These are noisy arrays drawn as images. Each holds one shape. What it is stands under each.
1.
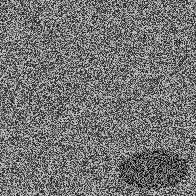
ellipse
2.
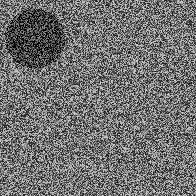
disc
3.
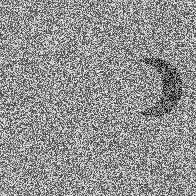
crescent
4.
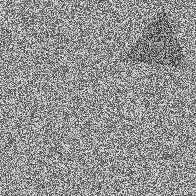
triangle
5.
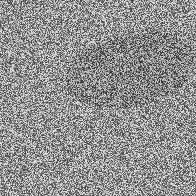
ellipse
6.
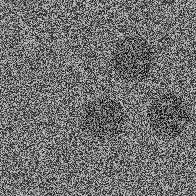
three dots
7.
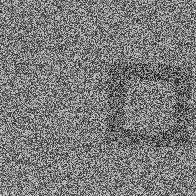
square frame
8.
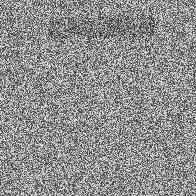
bar
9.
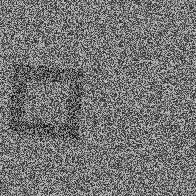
square frame
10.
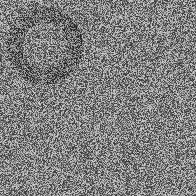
ring
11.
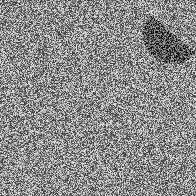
half disc
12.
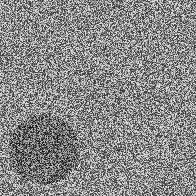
disc
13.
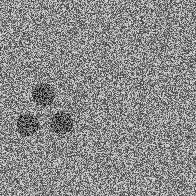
three dots
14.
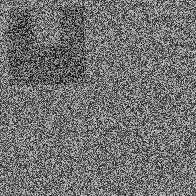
square with a notch
